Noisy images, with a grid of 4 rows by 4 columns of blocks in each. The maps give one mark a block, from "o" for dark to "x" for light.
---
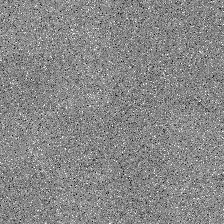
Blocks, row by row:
xxoo
oxoo
xoox
oxox
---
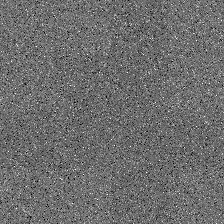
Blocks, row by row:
xxox
xoox
oooo
xxox
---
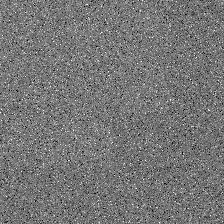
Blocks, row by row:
xxxo
xxxo
xxoo
oooo
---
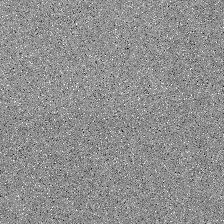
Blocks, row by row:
xxxo
xxxo
oooo
oooo
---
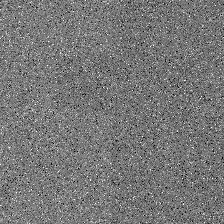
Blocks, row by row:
xxoo
xooo
xxoo
xxoo
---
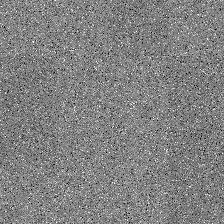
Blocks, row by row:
xxox
oxxo
oxxo
xxxo
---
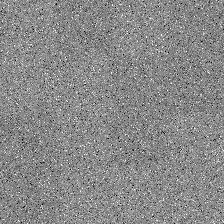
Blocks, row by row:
xoxo
xxoo
oxox
oxxx
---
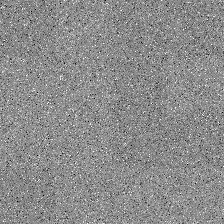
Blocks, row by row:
oxoo
xxox
xxoo
oxxx
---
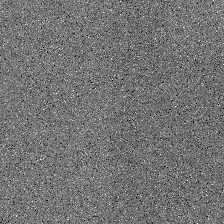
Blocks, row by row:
xxox
xxoo
xxoo
xxoo
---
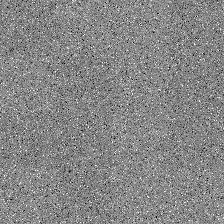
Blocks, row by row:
oxxo
xoxo
ooxo
xoxx
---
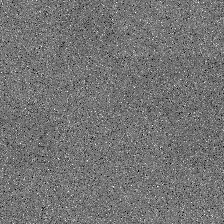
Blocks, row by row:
xoxx
xxoo
oxxo
xxxx
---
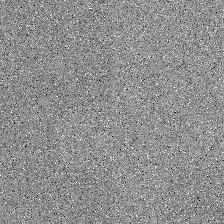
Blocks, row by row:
ooxx
ooxx
oxxx
ooxo
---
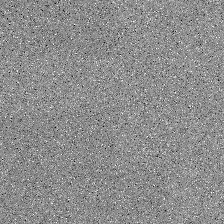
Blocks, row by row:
ooxx
xxxx
ooxx
ooox
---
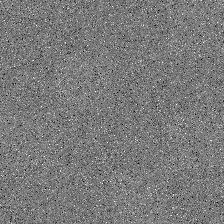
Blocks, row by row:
ooox
oxoo
xoox
ooxo
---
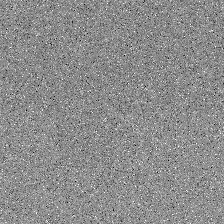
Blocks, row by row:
oooo
oooo
xoxx
xxxx
